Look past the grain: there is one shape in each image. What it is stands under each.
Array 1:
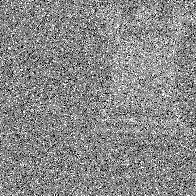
chess rook
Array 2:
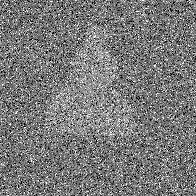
chess pawn
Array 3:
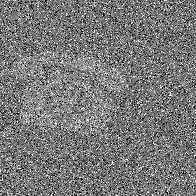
telephone
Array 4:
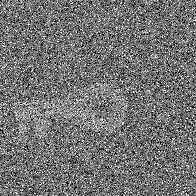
key
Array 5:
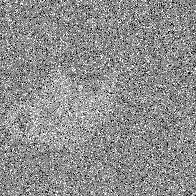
teapot
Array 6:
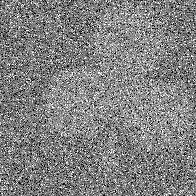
club
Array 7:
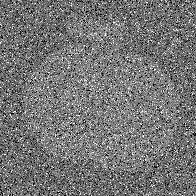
apple
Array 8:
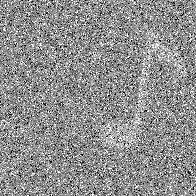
musical note
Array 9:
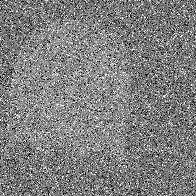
ghost
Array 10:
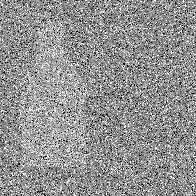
bottle
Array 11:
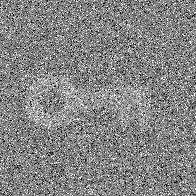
key
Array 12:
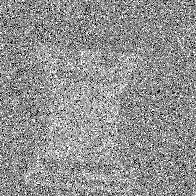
chess rook
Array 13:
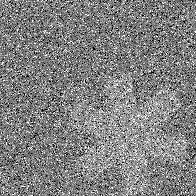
asterisk
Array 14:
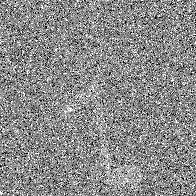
musical note
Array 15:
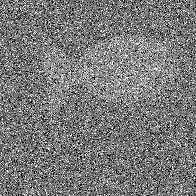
fish
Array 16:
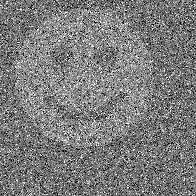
smiling face
